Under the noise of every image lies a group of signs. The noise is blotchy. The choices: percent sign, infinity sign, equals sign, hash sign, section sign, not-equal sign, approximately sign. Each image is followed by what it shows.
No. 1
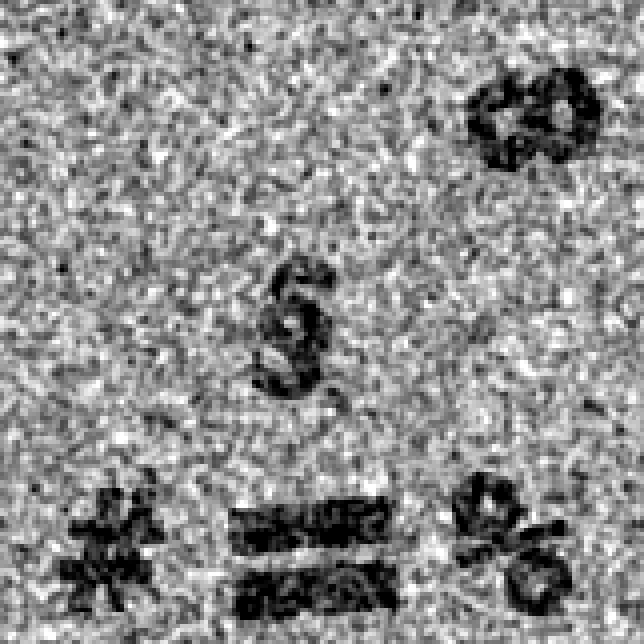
top right: infinity sign; centre: section sign; bottom left: hash sign; bottom middle: equals sign; bottom right: percent sign
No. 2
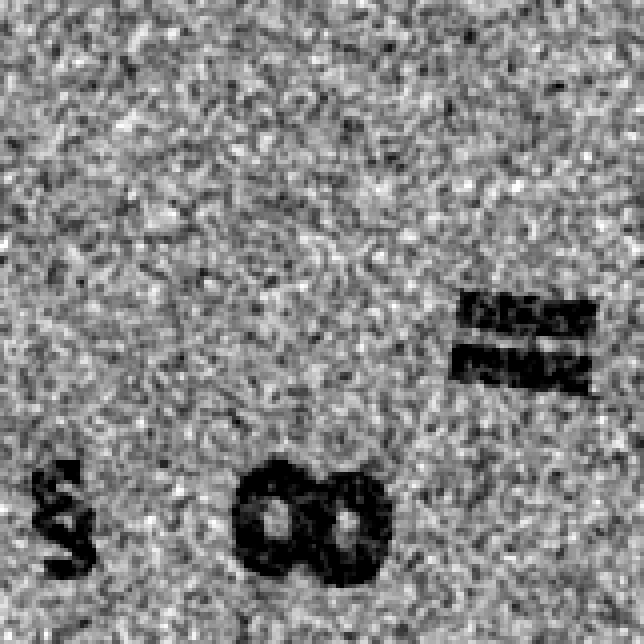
middle right: equals sign; bottom left: section sign; bottom middle: infinity sign
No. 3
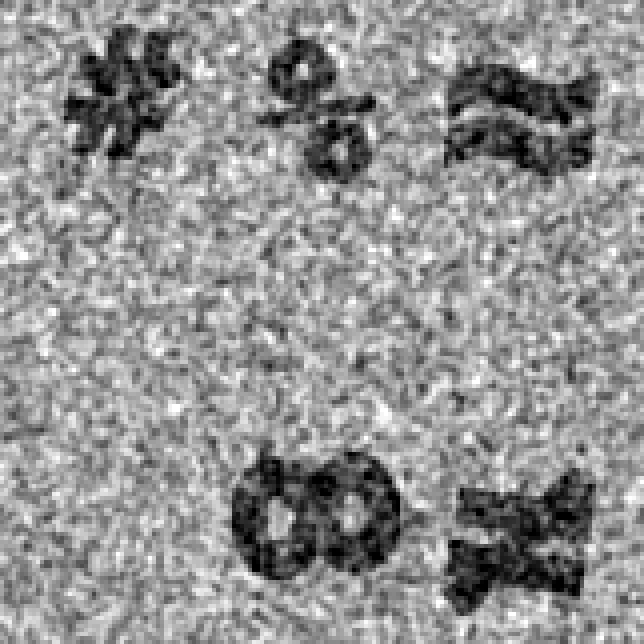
top left: hash sign; top middle: percent sign; top right: approximately sign; bottom middle: infinity sign; bottom right: not-equal sign
